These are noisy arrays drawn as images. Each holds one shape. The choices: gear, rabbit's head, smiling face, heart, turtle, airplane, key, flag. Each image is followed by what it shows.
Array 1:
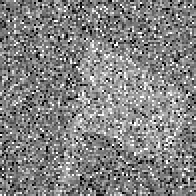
flag
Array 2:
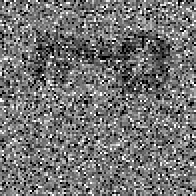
key
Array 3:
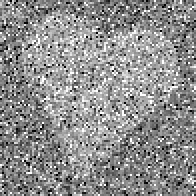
heart
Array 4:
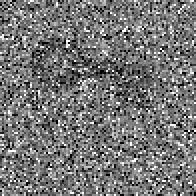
key
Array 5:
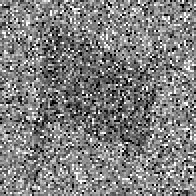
flag
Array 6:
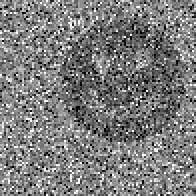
smiling face
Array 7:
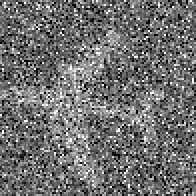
airplane
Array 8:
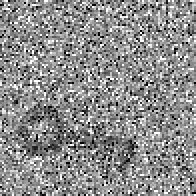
key
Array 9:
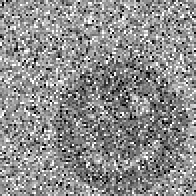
smiling face
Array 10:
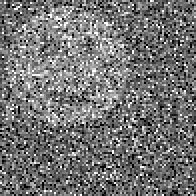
smiling face
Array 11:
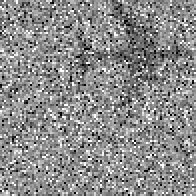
airplane
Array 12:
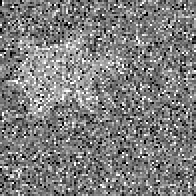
turtle
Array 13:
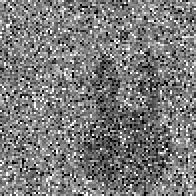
rabbit's head
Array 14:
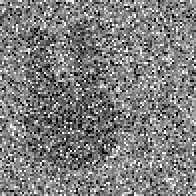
rabbit's head
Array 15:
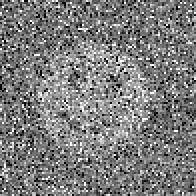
smiling face
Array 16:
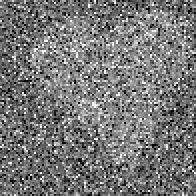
heart
